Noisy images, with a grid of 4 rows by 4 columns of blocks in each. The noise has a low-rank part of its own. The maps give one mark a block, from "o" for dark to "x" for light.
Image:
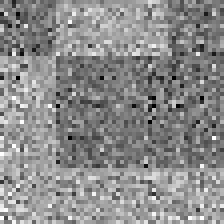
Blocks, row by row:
o x x o
x o o o
x o o o
x x x x
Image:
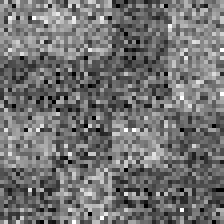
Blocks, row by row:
x x o x
o o o x
x o x o
o x o o
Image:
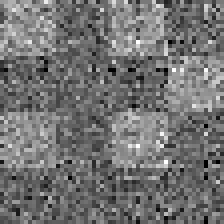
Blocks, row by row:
x o x o
o o o x
x o x o
o o o o
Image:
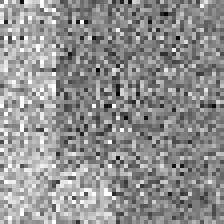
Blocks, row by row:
x o o o
x o o o
x o o o
x x o o
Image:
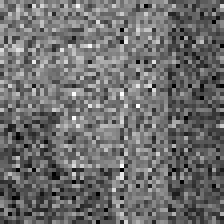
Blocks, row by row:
x x x o
x x x o
o x x o
o o x o
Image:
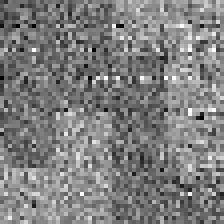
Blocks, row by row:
o o x x
o o o x
o x o x
x x o o
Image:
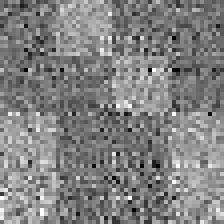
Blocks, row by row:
o x o o
o o x o
x o o x
x o o x
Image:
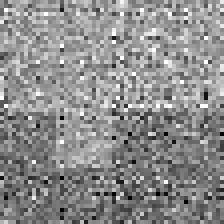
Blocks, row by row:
x x x x
x x x x
o x o o
o o o o
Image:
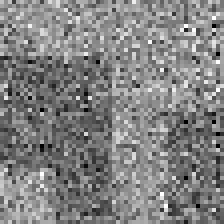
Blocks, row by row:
x x x x
o o x x
o o x o
x o x o
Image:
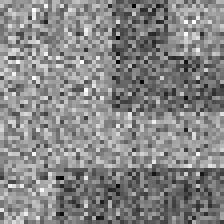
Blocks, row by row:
x x o x
x x o o
x x x x
x o o o
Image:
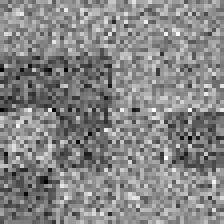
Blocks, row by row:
x x x x
o o x x
x o x o
o x x x
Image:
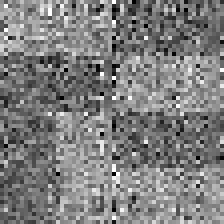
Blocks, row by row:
x x o o
o o x x
o x o o
o x x x
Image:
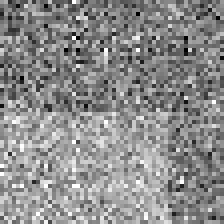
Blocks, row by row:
o o o o
o o o o
x x x o
x x x o
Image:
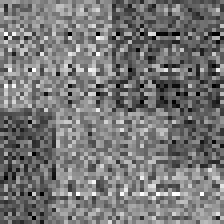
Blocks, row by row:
x x o o
x x o o
o x x o
o x x x
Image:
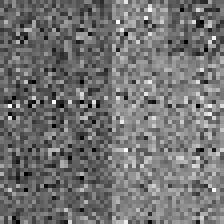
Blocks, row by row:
o o x o
o o x x
o o x x
o o x x
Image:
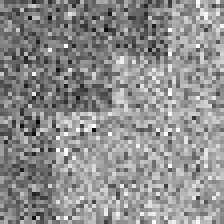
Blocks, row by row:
o o o x
o o x x
o x x x
o x x x
